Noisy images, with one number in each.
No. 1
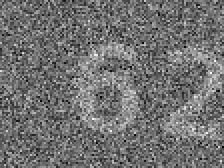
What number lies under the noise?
62
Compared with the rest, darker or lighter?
lighter
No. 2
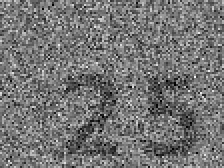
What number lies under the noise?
25
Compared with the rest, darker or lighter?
darker
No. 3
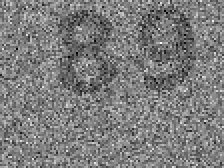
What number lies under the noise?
89
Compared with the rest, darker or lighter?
darker
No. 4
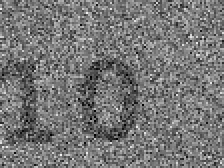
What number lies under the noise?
10
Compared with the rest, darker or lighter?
darker
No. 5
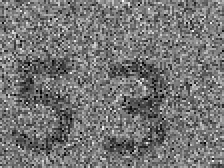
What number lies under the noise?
53
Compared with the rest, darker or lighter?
darker
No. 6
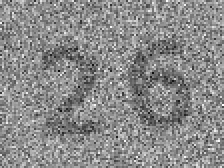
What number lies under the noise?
26
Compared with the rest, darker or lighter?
darker
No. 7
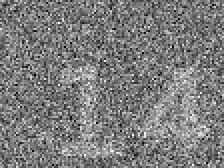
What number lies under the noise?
14
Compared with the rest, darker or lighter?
lighter
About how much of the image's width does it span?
two thirds
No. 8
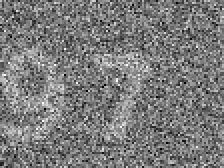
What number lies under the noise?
97
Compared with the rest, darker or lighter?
lighter
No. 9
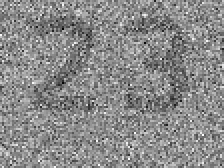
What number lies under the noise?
23
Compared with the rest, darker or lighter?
darker
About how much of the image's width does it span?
two thirds
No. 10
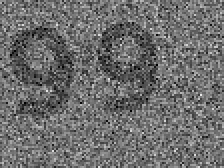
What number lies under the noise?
99
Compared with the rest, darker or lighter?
darker
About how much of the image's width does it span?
two thirds
